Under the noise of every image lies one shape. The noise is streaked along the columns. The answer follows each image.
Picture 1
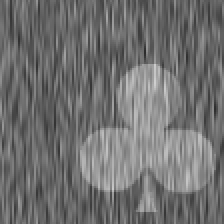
light club
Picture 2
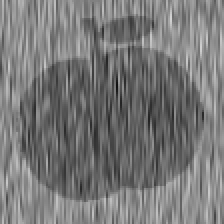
dark apple
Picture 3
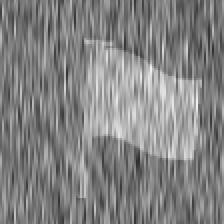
light flag
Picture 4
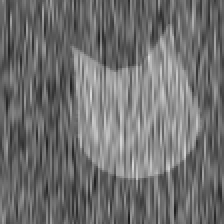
light cat's head
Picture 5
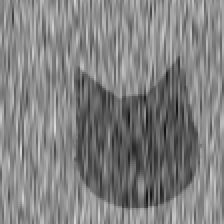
dark cat's head
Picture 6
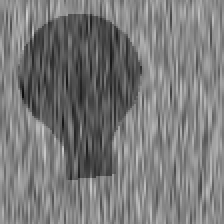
dark light bulb
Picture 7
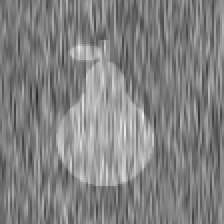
light pear
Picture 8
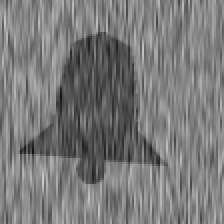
dark bell
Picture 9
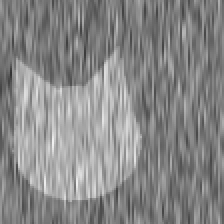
light cat's head
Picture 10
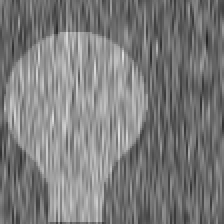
light light bulb
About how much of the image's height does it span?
nearly all
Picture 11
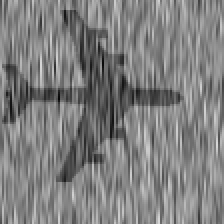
dark airplane
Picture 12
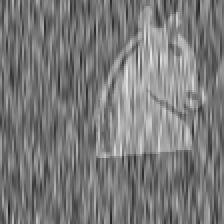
light chess knight
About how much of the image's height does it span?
two thirds
